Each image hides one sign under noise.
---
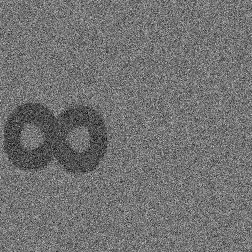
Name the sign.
infinity sign
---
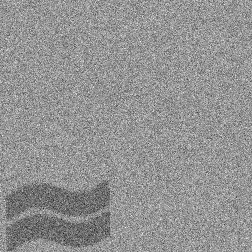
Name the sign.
approximately sign
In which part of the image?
bottom left
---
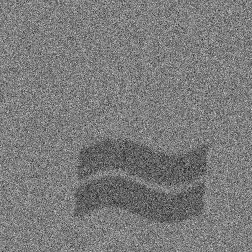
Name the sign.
approximately sign
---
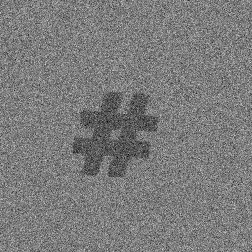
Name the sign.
hash sign
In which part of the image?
centre
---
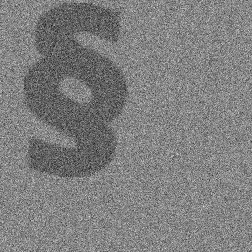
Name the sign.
section sign
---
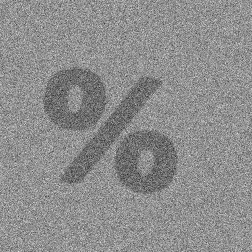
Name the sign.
percent sign
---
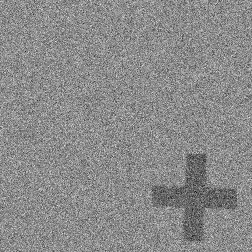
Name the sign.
plus sign
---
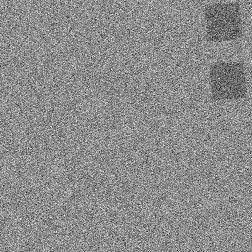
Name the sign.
colon
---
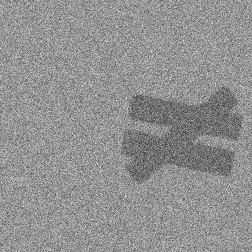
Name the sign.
not-equal sign
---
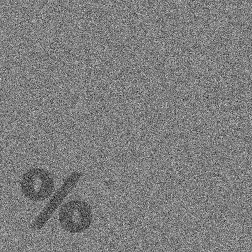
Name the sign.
percent sign
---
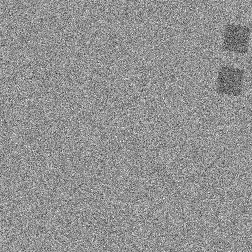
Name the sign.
colon
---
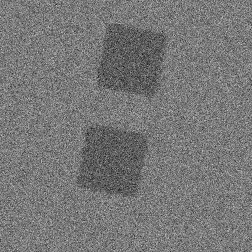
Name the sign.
colon
